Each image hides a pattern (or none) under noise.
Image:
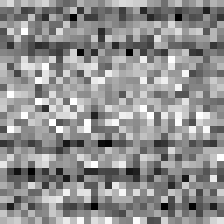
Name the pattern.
bands of rows
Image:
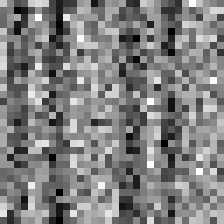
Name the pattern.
bands of columns
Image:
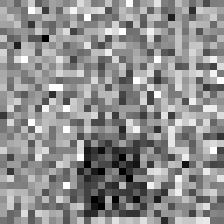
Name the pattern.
one block
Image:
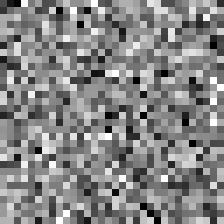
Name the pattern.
only noise
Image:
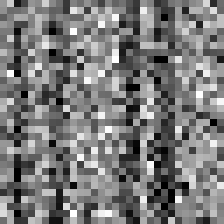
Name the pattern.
bands of columns
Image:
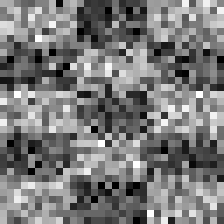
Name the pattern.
a checkerboard
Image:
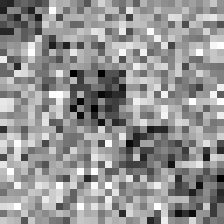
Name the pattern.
blocks along the diagonal
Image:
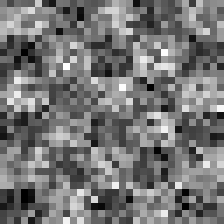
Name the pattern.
a checkerboard
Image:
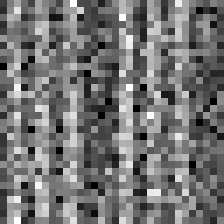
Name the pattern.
bands of columns
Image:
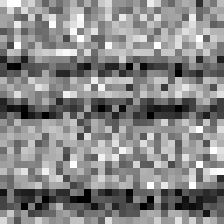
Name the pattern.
bands of rows
